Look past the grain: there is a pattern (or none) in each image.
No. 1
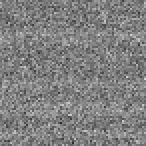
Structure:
bands of rows
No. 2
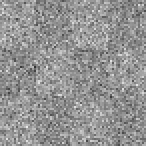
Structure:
a checkerboard
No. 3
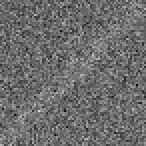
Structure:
a diagonal band
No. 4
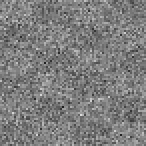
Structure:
a checkerboard
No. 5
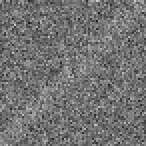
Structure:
a diagonal band
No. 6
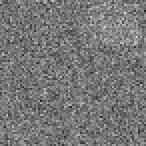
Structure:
one block
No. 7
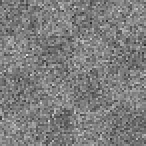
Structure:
a checkerboard
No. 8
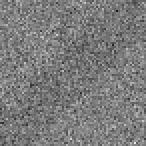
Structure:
a diagonal band
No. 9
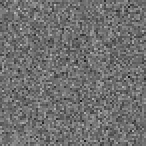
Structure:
only noise
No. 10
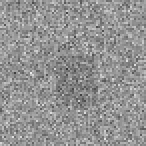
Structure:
one block
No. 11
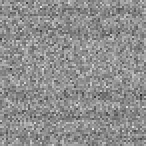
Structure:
bands of rows
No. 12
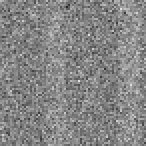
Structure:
bands of columns
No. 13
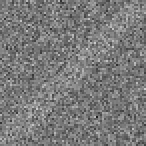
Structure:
a diagonal band
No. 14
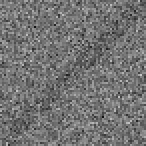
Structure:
a diagonal band
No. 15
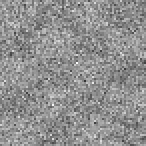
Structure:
a checkerboard
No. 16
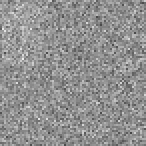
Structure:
one block
